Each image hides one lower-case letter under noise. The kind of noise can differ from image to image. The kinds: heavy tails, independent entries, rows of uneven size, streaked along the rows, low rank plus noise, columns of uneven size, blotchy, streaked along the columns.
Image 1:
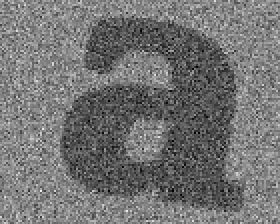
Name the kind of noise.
low rank plus noise
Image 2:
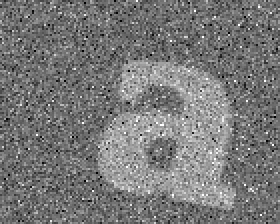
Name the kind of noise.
heavy tails
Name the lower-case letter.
a
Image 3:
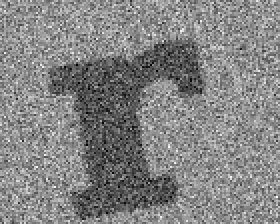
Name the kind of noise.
independent entries
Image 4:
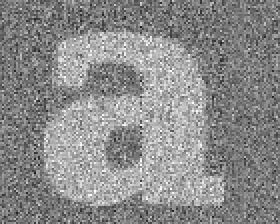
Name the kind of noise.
columns of uneven size
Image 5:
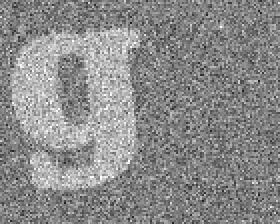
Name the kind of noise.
low rank plus noise
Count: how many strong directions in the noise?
one
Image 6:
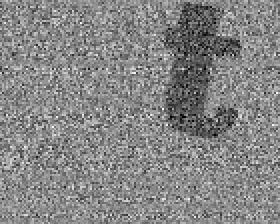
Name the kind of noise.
rows of uneven size
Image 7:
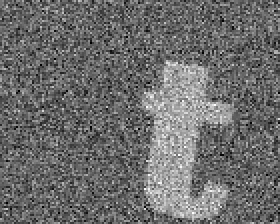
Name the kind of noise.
low rank plus noise
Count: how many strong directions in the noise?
five to eight
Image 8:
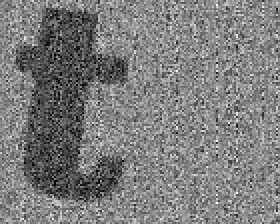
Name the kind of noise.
columns of uneven size
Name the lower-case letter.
t
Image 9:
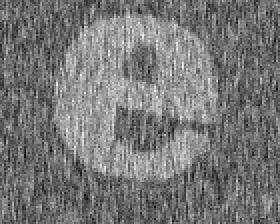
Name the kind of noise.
streaked along the columns
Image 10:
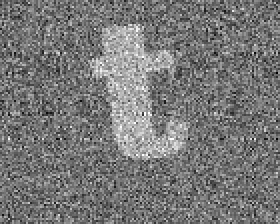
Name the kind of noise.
low rank plus noise
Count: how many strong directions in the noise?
two
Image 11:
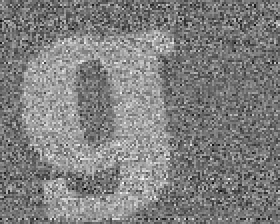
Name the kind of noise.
rows of uneven size
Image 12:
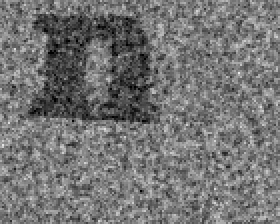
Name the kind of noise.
blotchy
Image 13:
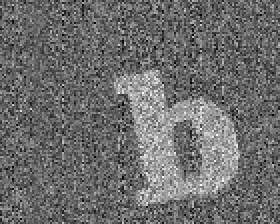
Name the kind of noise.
columns of uneven size
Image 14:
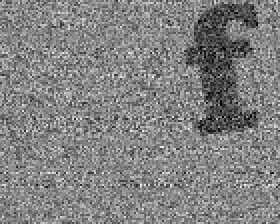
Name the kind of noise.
rows of uneven size
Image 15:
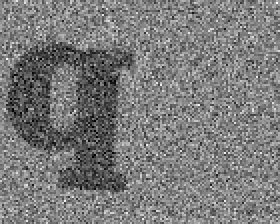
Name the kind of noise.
low rank plus noise
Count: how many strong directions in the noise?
five to eight
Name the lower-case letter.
q
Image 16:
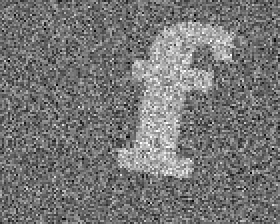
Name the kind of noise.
low rank plus noise
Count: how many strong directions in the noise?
one
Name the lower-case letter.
f
